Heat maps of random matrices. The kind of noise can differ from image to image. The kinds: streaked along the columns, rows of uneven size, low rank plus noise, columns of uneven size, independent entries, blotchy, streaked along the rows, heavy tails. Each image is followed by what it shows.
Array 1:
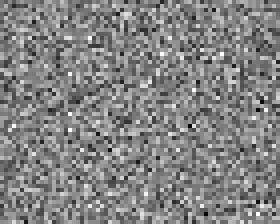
independent entries
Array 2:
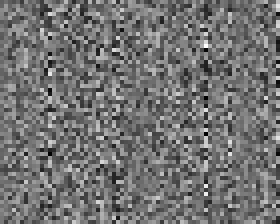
columns of uneven size
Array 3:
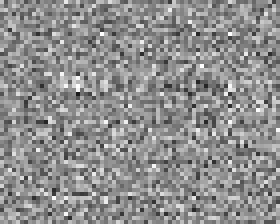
low rank plus noise
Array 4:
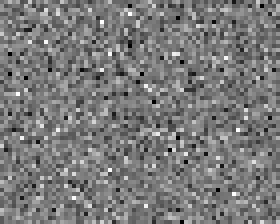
heavy tails
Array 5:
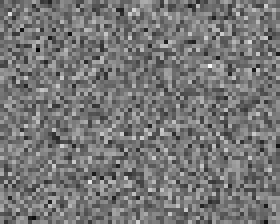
independent entries
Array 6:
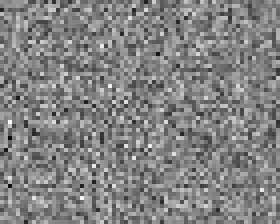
low rank plus noise
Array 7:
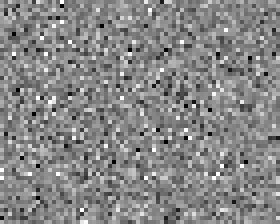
heavy tails
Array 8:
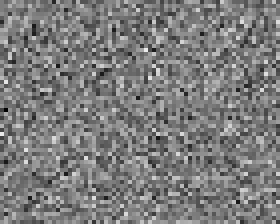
low rank plus noise
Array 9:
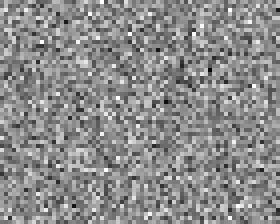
independent entries
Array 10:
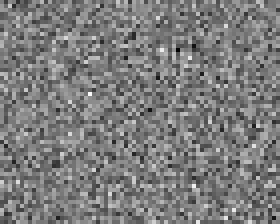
independent entries
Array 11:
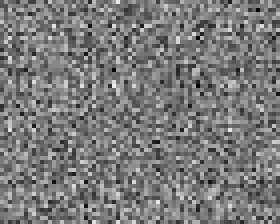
low rank plus noise
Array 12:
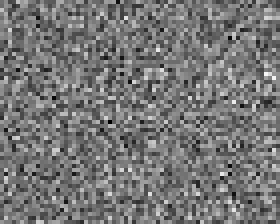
low rank plus noise
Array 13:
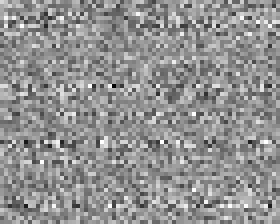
rows of uneven size
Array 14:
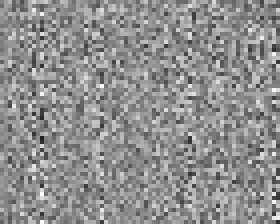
columns of uneven size
